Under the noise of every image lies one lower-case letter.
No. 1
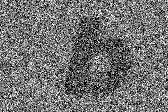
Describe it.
dark b
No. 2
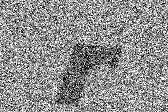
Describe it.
dark r
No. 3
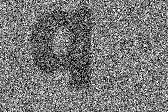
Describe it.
dark q
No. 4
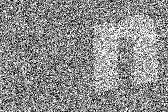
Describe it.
light n
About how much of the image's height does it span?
two thirds
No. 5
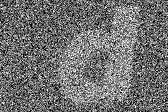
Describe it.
light d
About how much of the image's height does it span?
nearly all
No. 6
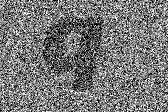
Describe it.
dark q
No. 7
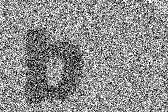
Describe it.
dark b
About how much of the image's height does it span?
two thirds
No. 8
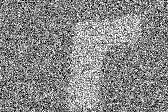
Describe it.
light r
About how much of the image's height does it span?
nearly all
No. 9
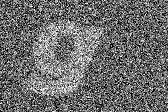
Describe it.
light g
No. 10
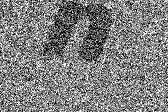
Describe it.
dark n
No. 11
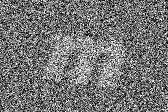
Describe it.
light m
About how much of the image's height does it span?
half
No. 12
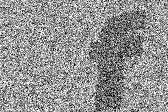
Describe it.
dark f
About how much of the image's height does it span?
nearly all
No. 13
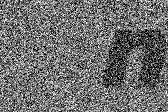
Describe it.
dark n
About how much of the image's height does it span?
half
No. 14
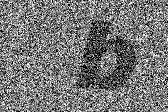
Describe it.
dark b
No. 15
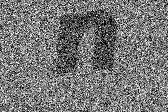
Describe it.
dark n
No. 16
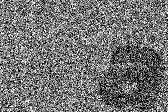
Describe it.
dark a
